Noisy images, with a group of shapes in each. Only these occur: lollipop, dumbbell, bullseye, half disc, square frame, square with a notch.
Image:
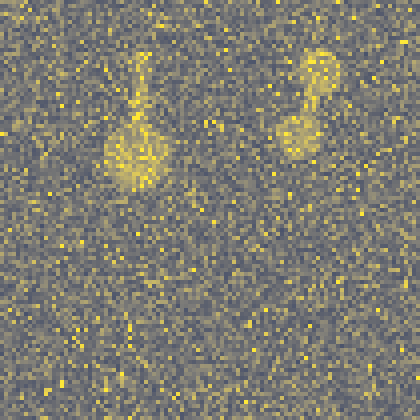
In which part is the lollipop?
top left
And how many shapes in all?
2
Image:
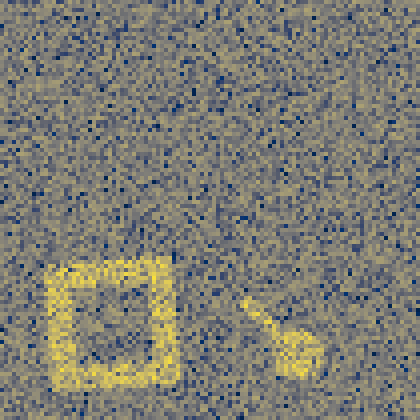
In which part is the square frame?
bottom left
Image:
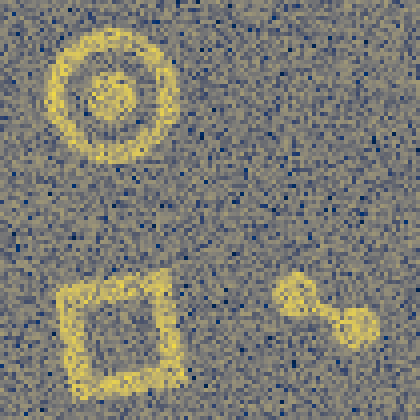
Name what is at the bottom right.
dumbbell
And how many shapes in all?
3
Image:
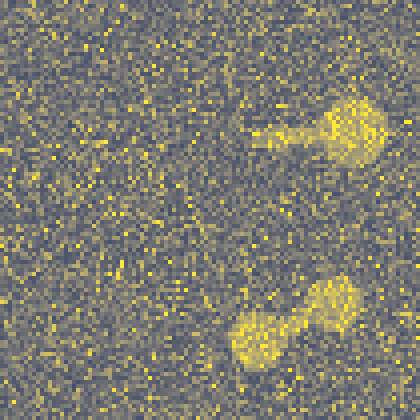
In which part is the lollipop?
top right
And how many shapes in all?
2
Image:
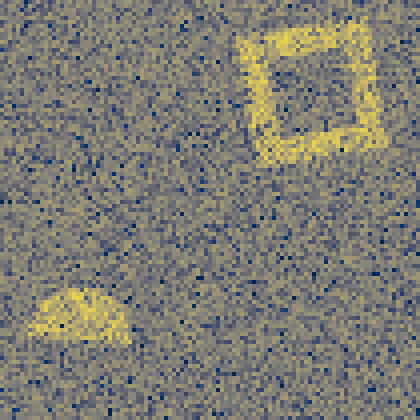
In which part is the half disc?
bottom left
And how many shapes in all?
2
